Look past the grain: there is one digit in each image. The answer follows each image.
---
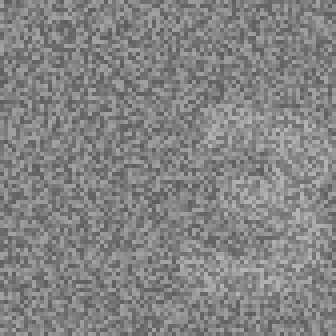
3
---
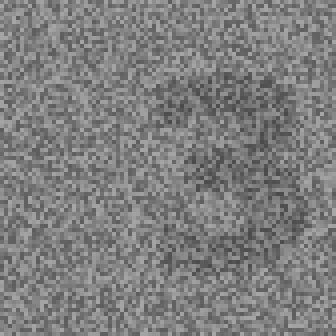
3
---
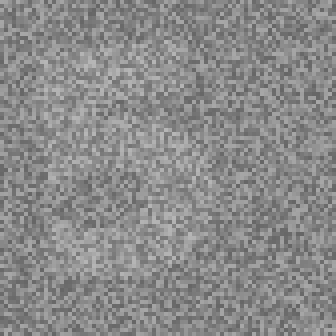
5
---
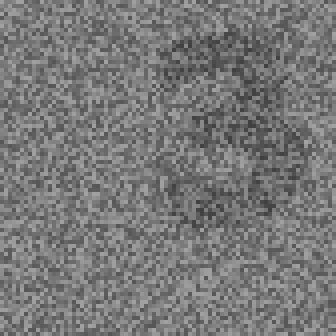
3
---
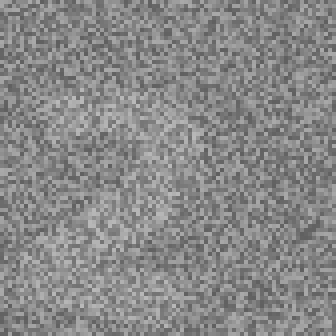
2
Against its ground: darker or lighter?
lighter
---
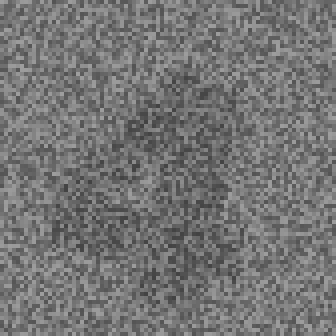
4
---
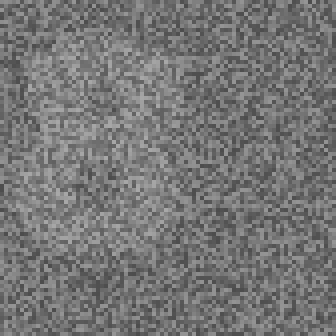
8
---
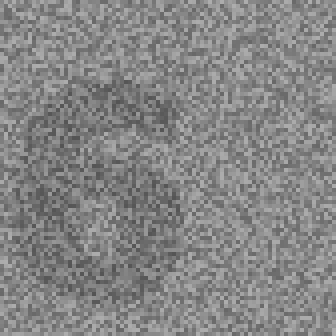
6
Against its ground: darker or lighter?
darker
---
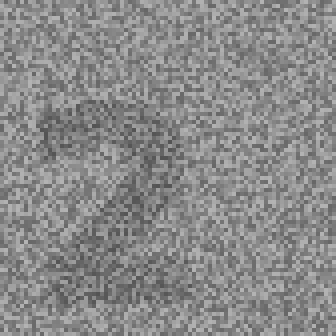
2
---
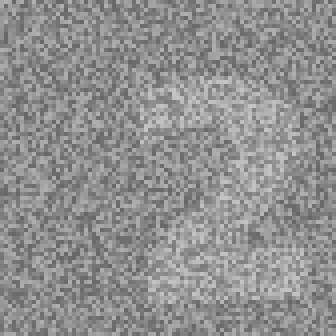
2
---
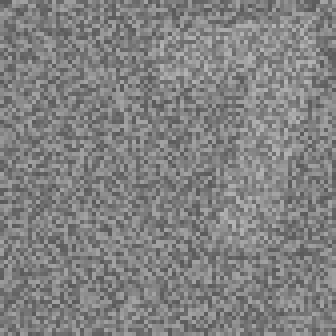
7
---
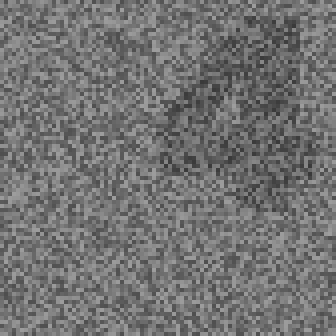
4
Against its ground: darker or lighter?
darker
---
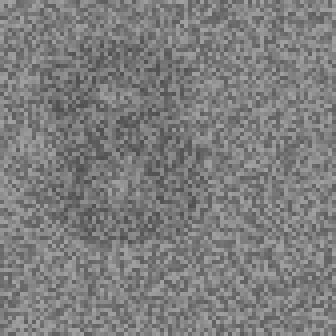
8
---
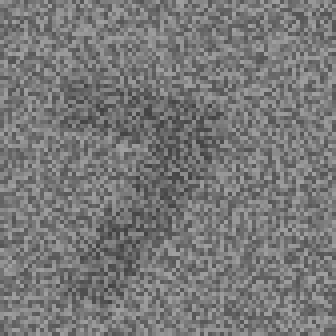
7
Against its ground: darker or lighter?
darker
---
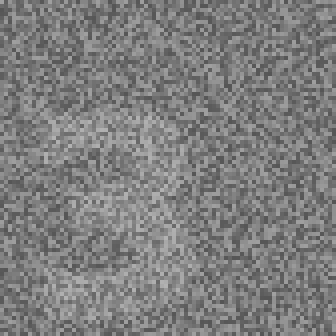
3
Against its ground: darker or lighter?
lighter
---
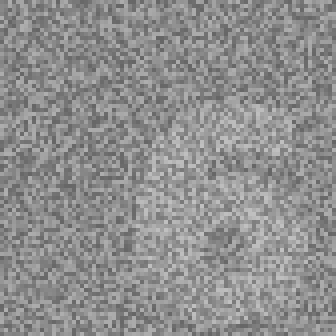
6
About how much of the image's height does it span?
two thirds
